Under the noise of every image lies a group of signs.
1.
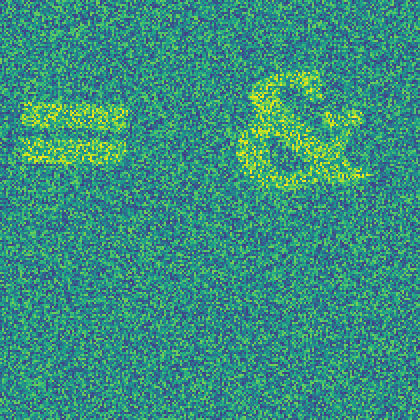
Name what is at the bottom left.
nothing
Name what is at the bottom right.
nothing
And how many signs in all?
2
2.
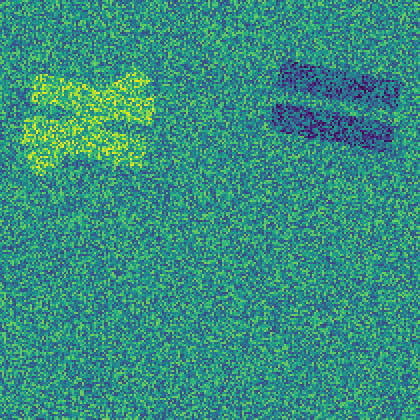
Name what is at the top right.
equals sign
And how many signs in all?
2
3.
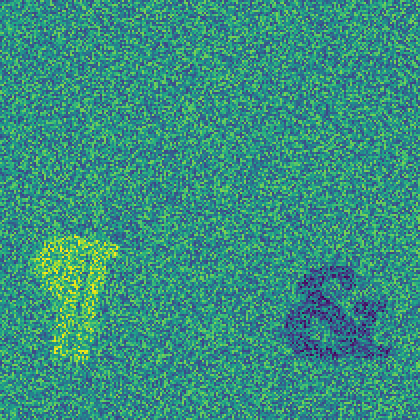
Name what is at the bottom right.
ampersand
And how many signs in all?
2
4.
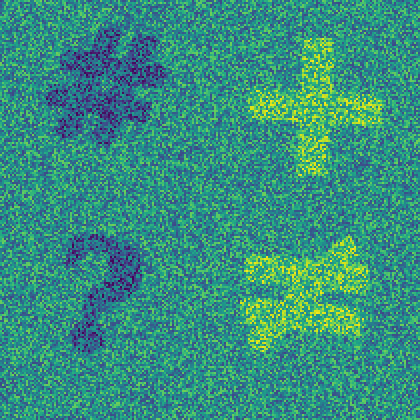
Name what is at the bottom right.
not-equal sign
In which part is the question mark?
bottom left
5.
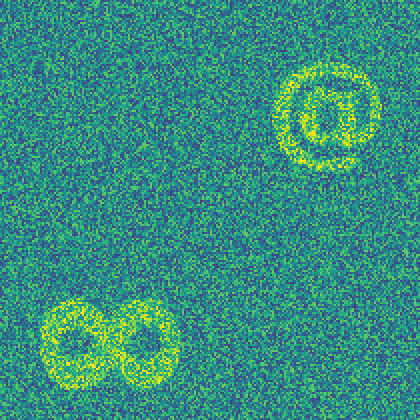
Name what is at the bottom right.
nothing
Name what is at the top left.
nothing
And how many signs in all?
2
